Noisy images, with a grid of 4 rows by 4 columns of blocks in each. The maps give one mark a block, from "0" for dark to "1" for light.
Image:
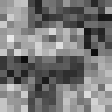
1000
1110
0001
1011
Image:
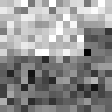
1111
1110
0000
0000
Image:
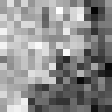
1110
1110
1100
1000
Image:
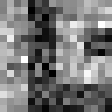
1011
1010
1011
1000
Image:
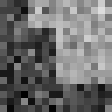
0111
0011
0011
0000
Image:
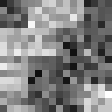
0110
1100
1000
1001
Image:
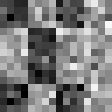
0101
1011
1011
0101
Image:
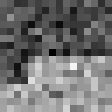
0000
0000
0111
1111
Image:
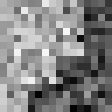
1110
1110
1100
1000
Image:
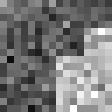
0000
0001
0011
0011
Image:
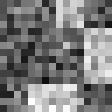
0010
0001
0001
0110
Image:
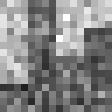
1011
1010
1000
0000
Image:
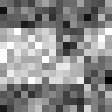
0000
1101
1110
0000
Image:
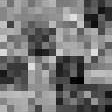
1110
1011
0101
1100
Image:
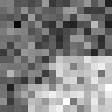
0000
0000
0011
0111
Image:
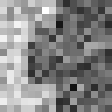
1100
1000
1000
1100
